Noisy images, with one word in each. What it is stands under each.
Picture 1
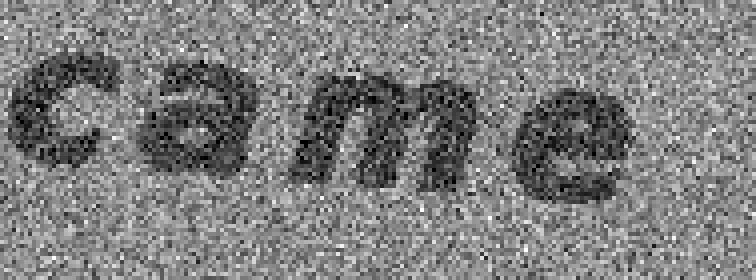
came
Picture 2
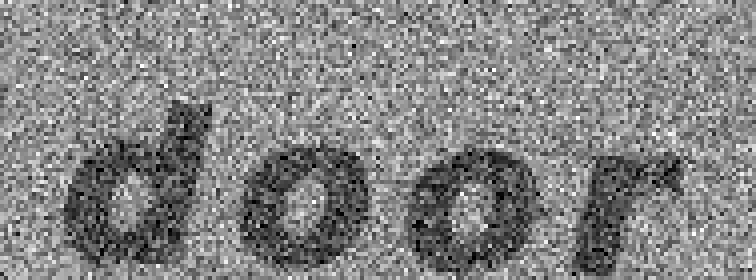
door
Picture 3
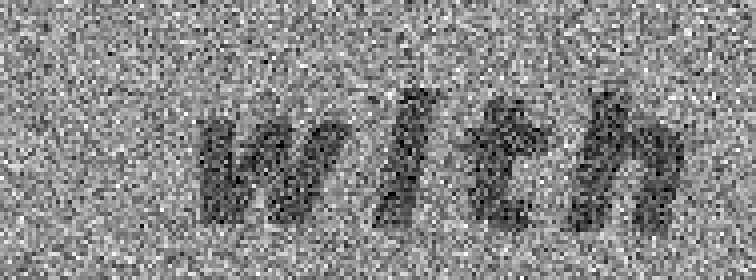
with
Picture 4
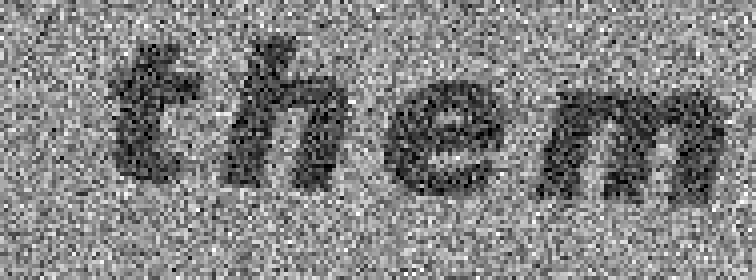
them
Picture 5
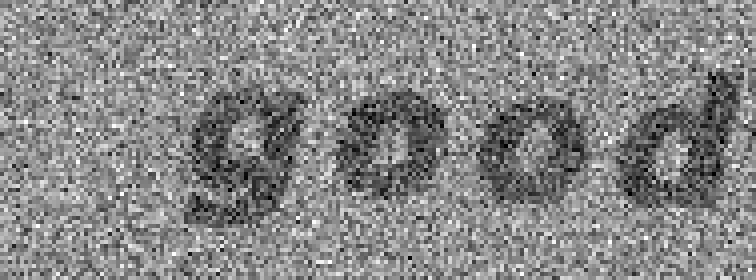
good
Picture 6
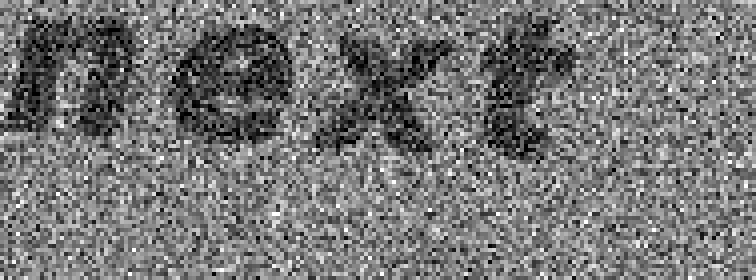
next
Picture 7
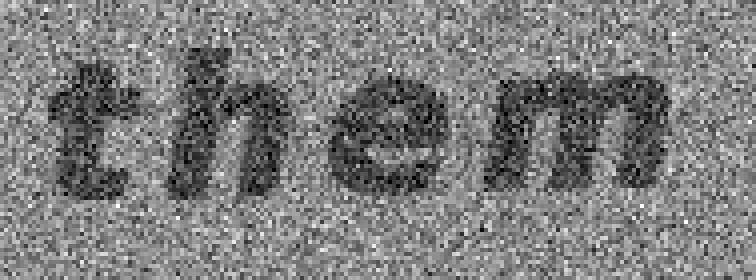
them
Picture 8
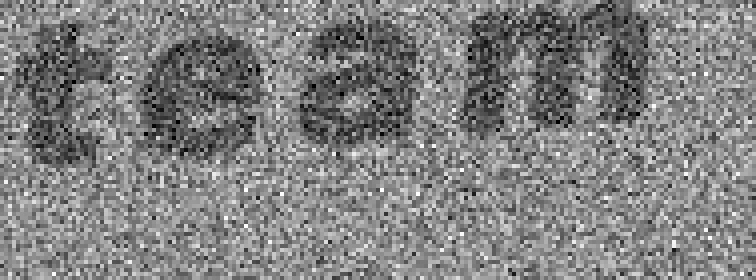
team
